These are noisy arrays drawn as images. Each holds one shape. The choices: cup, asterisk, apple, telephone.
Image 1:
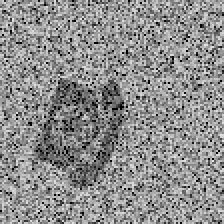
telephone
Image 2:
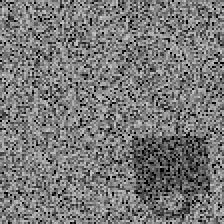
cup
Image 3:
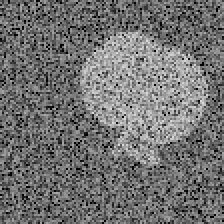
apple
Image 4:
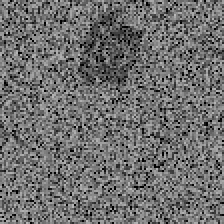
telephone
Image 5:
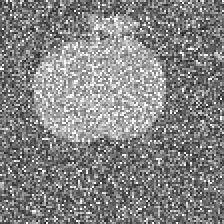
apple
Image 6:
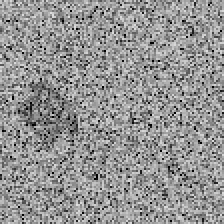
telephone
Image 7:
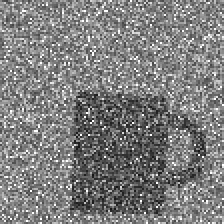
cup
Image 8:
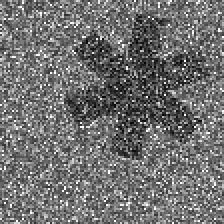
asterisk
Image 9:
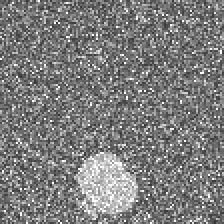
apple
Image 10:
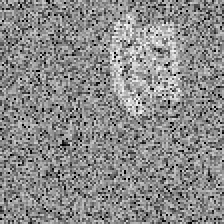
telephone
